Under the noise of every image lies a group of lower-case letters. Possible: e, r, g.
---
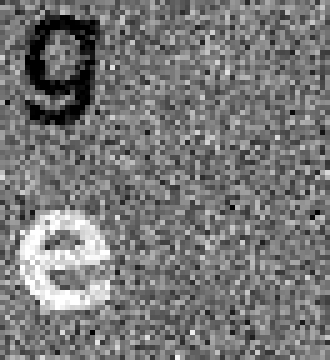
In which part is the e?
bottom left
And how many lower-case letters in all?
2
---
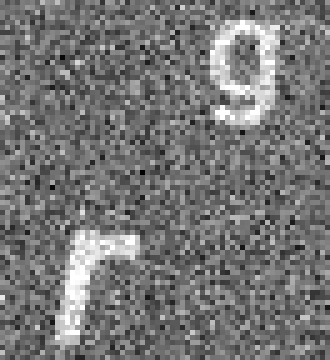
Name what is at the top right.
g
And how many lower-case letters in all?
2
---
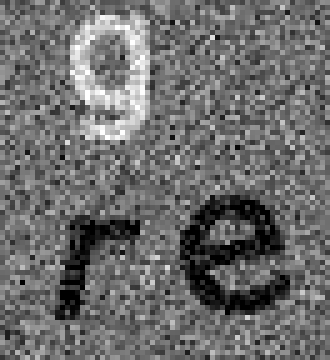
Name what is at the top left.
g
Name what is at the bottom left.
r
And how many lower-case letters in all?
3
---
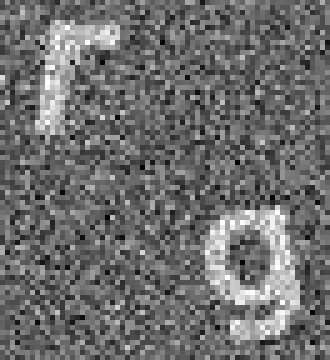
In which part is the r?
top left
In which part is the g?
bottom right
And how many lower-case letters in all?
2
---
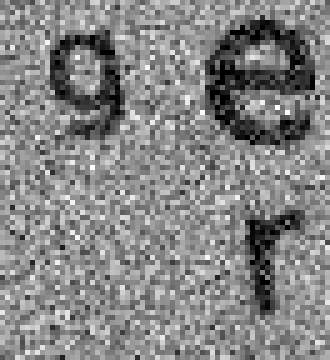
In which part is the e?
top right
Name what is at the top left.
g
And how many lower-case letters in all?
3
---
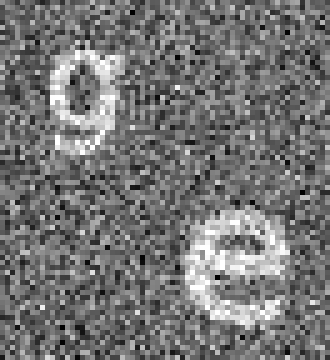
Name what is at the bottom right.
e
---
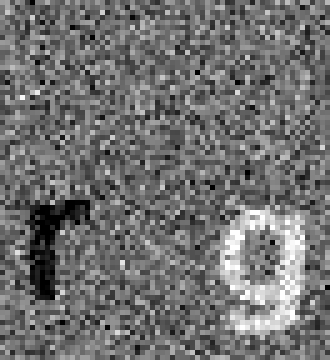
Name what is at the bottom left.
r
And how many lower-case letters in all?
2
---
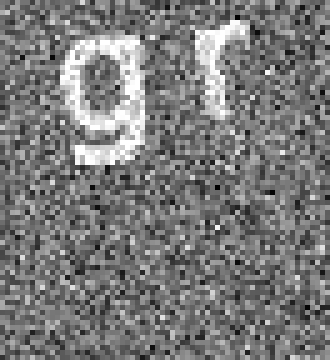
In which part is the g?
top left
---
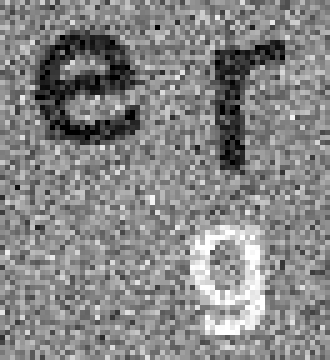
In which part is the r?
top right
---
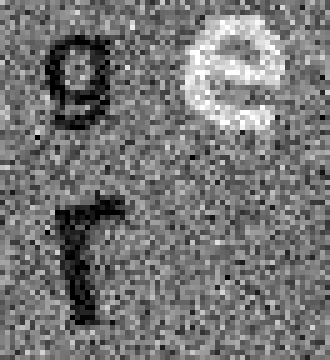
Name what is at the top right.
e
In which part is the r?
bottom left
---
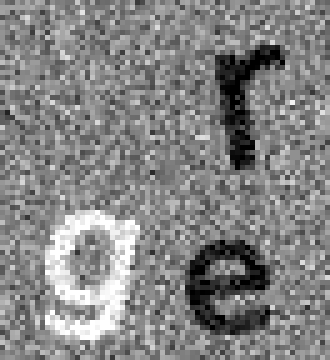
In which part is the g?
bottom left
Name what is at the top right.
r
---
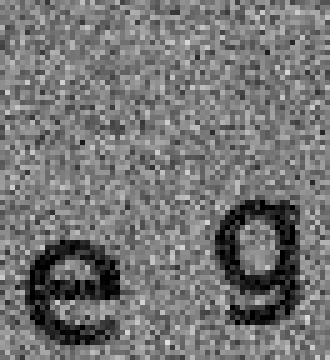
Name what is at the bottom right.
g
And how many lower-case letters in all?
2
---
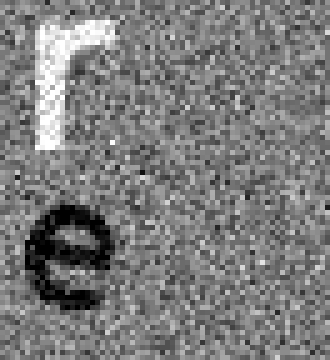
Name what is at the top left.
r
